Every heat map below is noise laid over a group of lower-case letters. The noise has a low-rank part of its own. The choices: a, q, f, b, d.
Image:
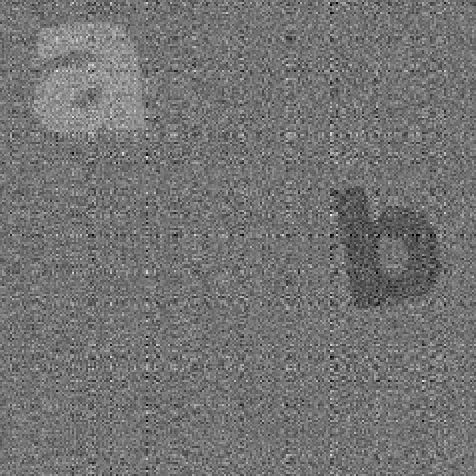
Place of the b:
middle right
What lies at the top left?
a
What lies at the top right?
nothing
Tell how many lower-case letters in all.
2
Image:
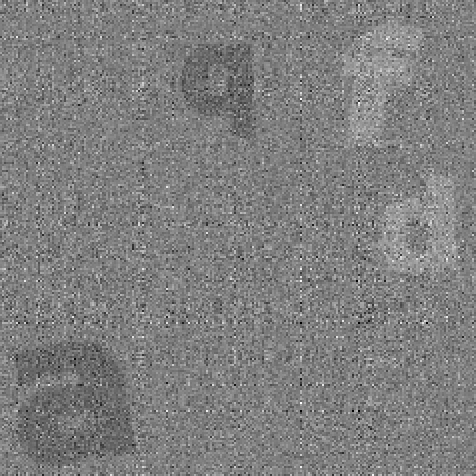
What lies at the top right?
f
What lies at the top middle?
q
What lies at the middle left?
nothing
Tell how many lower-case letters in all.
4
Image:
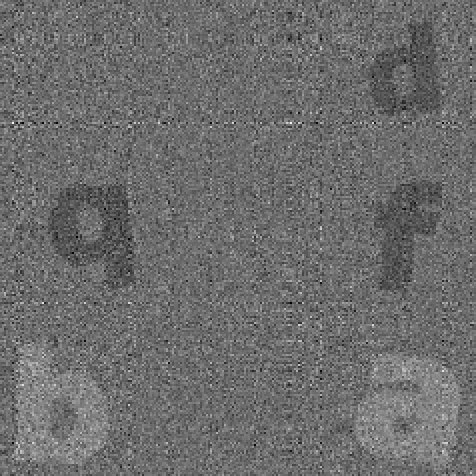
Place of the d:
top right
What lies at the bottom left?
b
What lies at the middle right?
f
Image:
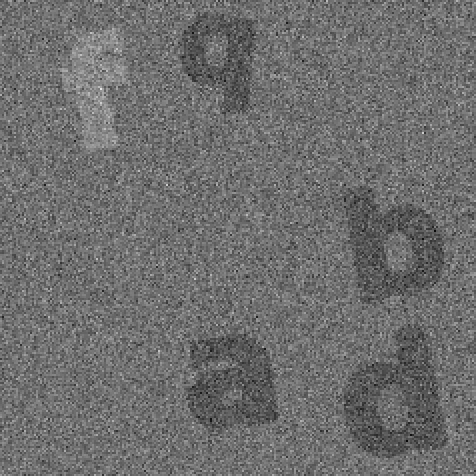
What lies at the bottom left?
nothing
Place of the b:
middle right
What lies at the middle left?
nothing
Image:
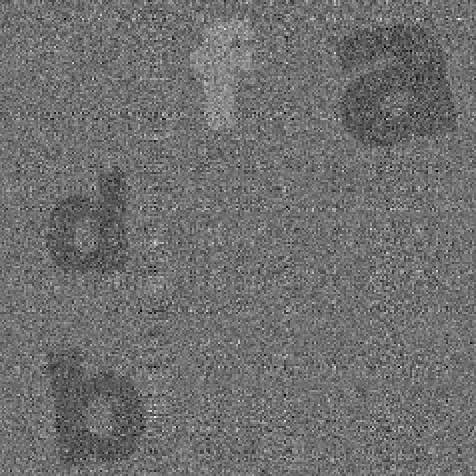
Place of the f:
top middle
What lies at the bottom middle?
nothing
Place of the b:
bottom left
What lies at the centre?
nothing
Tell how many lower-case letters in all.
4
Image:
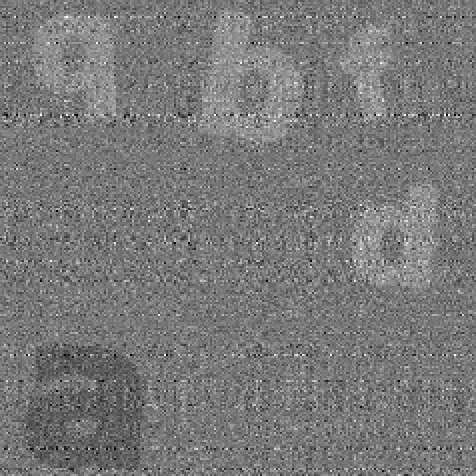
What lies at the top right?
f
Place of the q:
top left
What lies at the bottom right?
nothing
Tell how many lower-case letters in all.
5
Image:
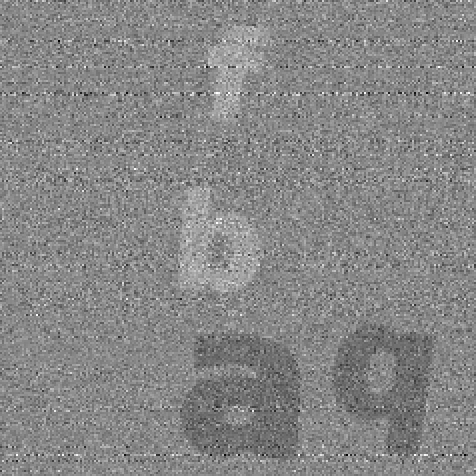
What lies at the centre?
b
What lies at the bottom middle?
a
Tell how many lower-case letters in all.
4
